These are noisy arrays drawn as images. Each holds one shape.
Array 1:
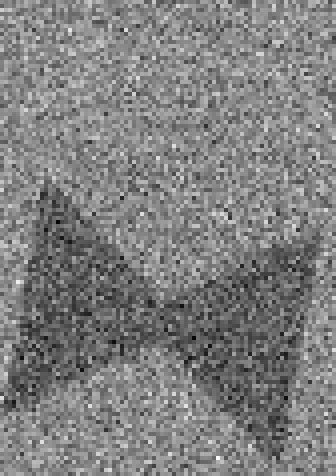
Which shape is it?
bow tie
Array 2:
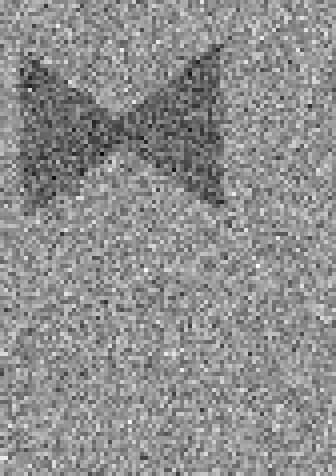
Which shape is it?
bow tie
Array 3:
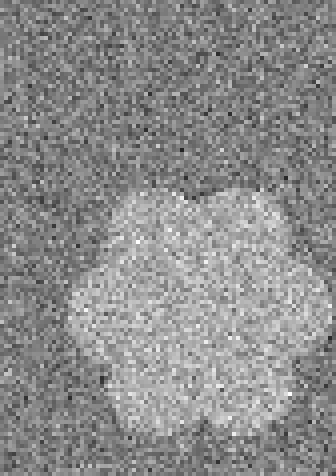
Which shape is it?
flower
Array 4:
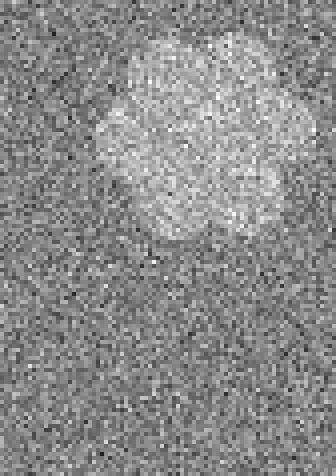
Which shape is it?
flower
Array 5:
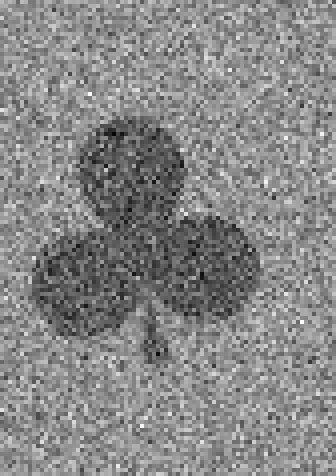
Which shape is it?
club
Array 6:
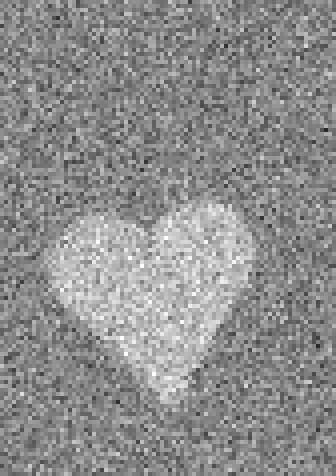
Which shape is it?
heart
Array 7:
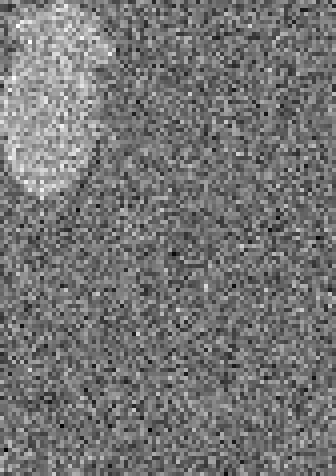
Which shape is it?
footprint
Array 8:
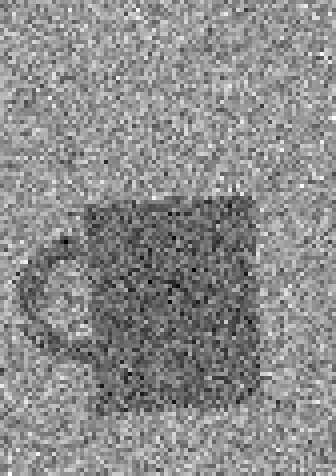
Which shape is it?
cup
